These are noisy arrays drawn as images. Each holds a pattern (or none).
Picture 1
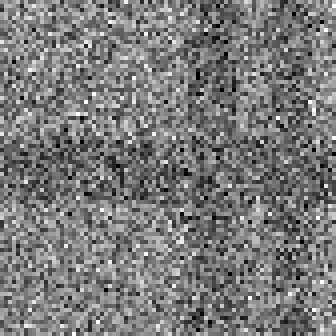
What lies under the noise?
bands of rows crossing bands of columns
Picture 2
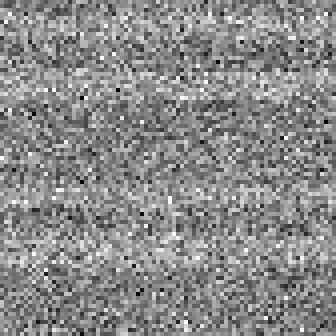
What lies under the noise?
bands of rows
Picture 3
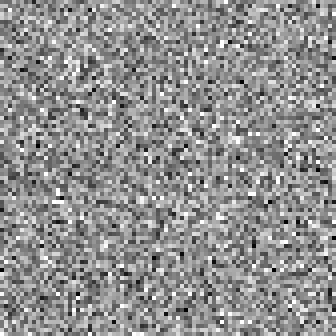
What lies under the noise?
only noise
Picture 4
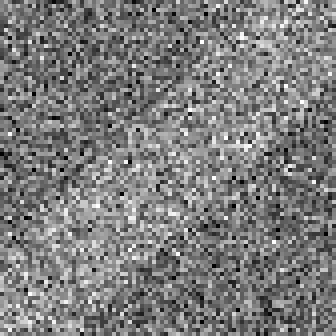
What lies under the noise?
a diagonal band
